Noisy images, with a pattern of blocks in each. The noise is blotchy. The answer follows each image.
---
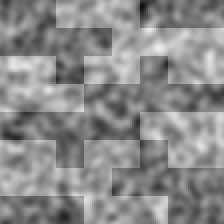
the same after a half turn
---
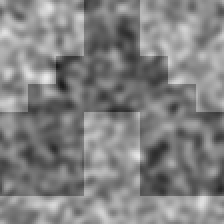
left and right mirror each other
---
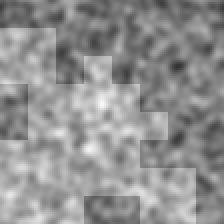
mirrored about the diagonal from the bottom left
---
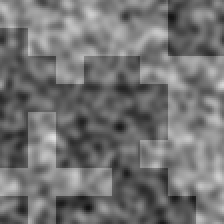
mirrored about the diagonal from the bottom left
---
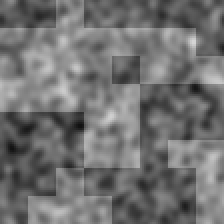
no symmetry
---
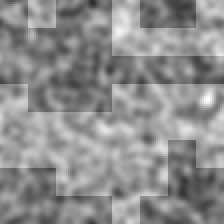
no symmetry
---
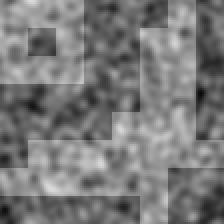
mirrored about the diagonal from the top left
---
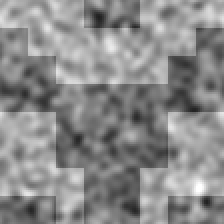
left and right mirror each other
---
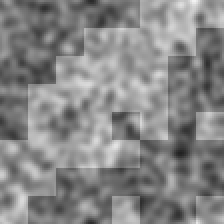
mirrored about the diagonal from the top left
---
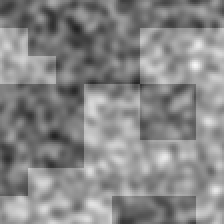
no symmetry
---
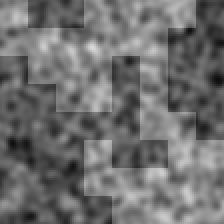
no symmetry
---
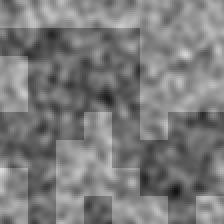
no symmetry
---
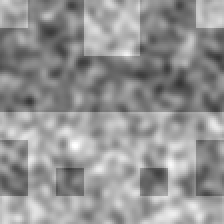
left and right mirror each other
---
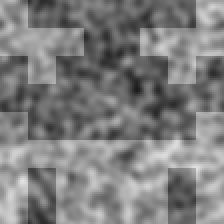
left and right mirror each other
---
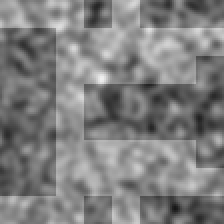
top and bottom mirror each other
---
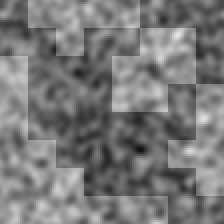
mirrored about the diagonal from the bottom left
